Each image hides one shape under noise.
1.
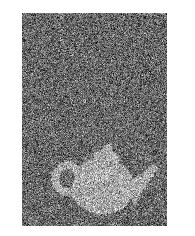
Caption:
light teapot
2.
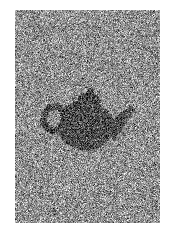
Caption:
dark teapot
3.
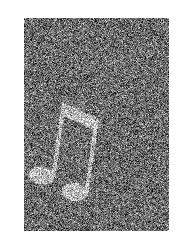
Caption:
light pair of musical notes
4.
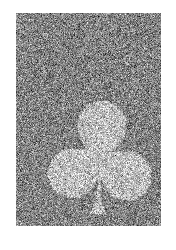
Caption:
light club
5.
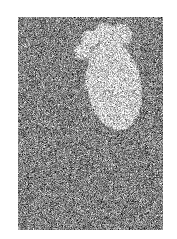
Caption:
light footprint
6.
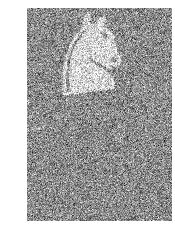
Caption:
light chess knight, top middle
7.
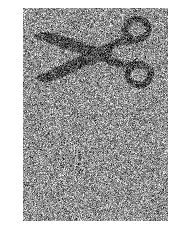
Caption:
dark pair of scissors
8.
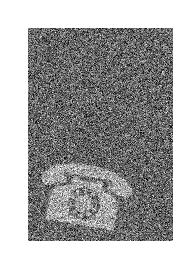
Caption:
light telephone
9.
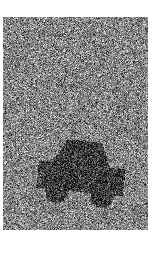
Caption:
dark car
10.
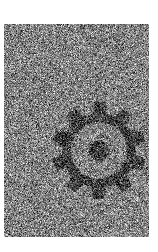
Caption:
dark gear
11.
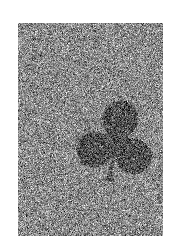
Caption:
dark club
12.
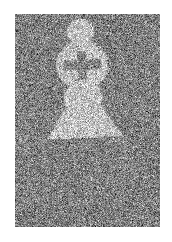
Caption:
light chess bishop
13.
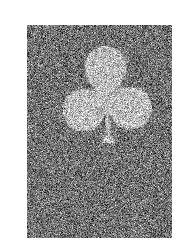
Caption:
light club
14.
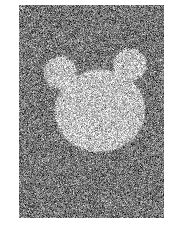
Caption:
light bear's head
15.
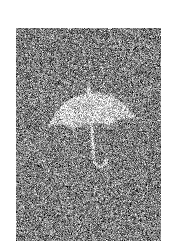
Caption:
light umbrella
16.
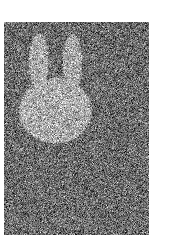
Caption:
light rabbit's head
